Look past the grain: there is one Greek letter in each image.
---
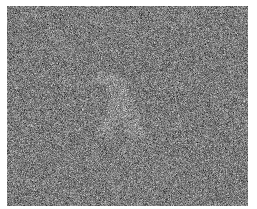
lambda
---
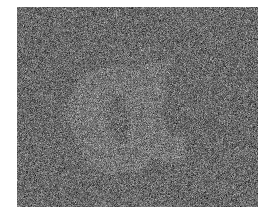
alpha
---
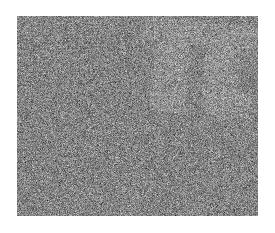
pi
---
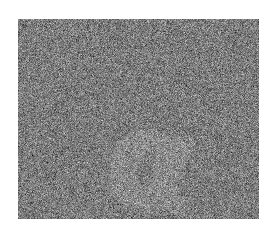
alpha
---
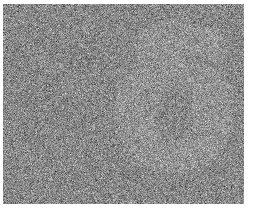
delta
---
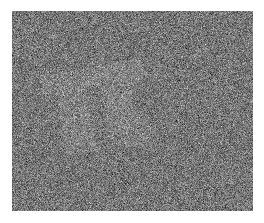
pi
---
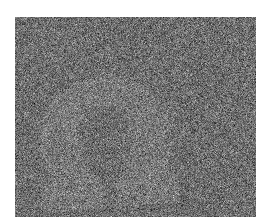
omega
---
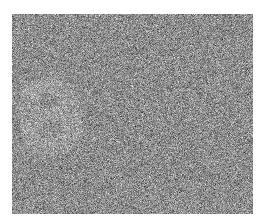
theta
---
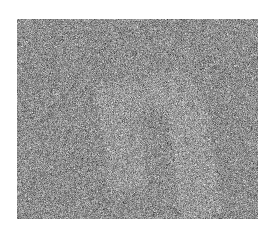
eta
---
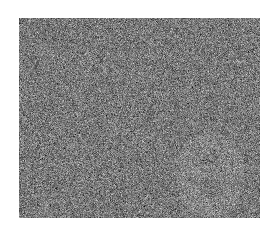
theta
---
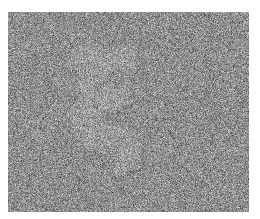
xi
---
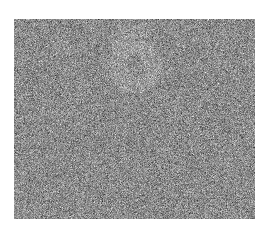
delta
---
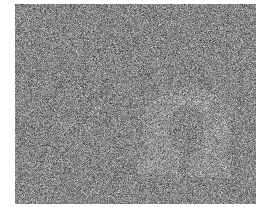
omega
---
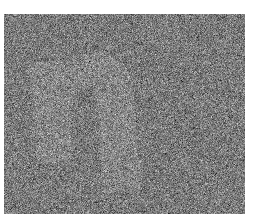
eta
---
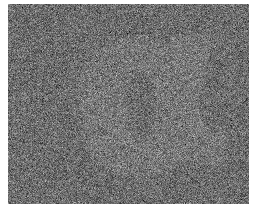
alpha
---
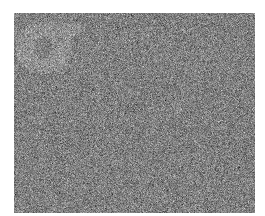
sigma
